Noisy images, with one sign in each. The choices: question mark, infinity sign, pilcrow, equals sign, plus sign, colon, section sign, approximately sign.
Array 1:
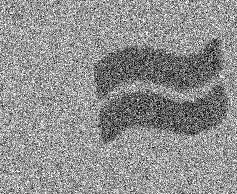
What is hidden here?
dark approximately sign
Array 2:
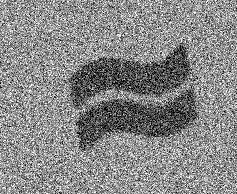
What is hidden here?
dark approximately sign
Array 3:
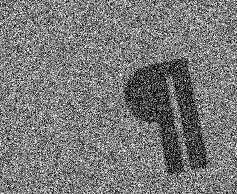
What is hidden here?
dark pilcrow
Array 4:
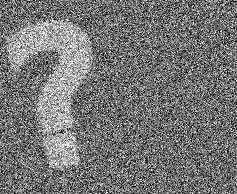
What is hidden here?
light question mark
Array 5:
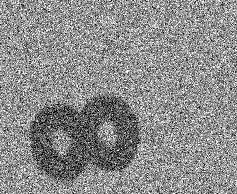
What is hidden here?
dark infinity sign
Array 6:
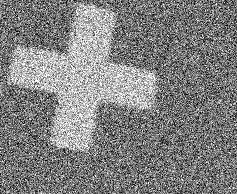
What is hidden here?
light plus sign
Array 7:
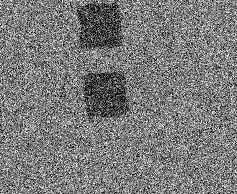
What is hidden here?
dark colon
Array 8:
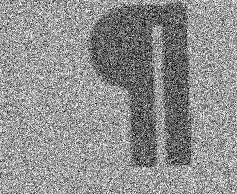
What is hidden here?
dark pilcrow
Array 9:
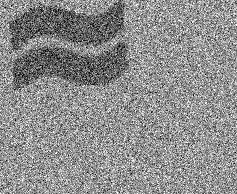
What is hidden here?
dark approximately sign
